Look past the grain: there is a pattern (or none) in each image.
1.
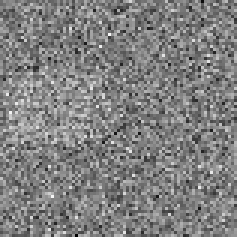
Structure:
one block
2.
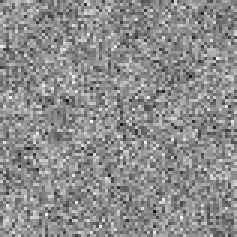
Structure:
a checkerboard
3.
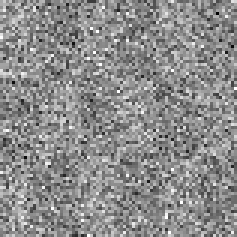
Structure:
a checkerboard
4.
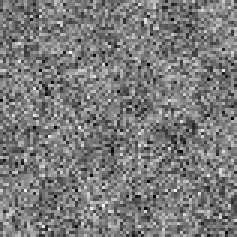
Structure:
a checkerboard
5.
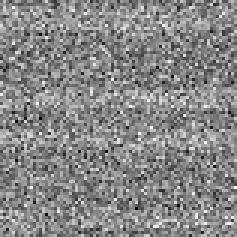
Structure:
bands of rows
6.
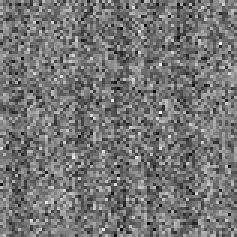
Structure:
bands of columns
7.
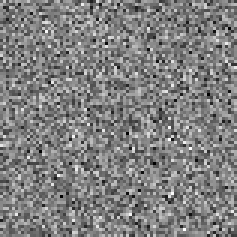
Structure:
only noise
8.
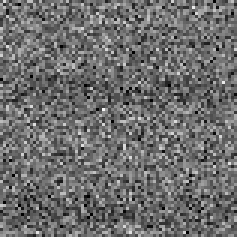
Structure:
bands of rows
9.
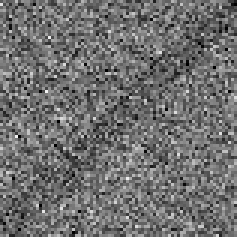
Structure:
a diagonal band
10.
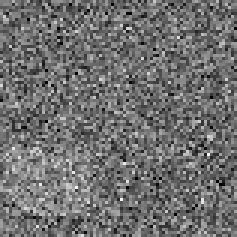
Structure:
one block
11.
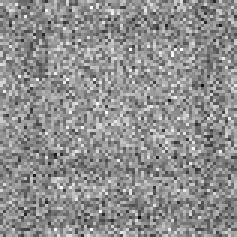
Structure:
bands of rows crossing bands of columns
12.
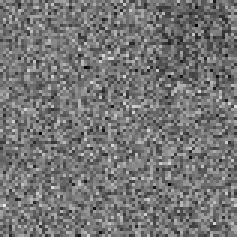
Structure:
one block
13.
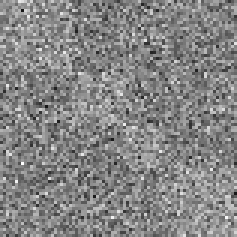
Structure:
blocks along the diagonal
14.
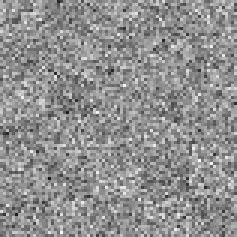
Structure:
a checkerboard
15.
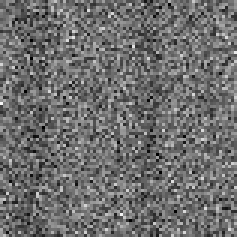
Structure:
bands of columns
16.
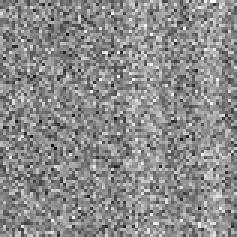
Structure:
bands of columns
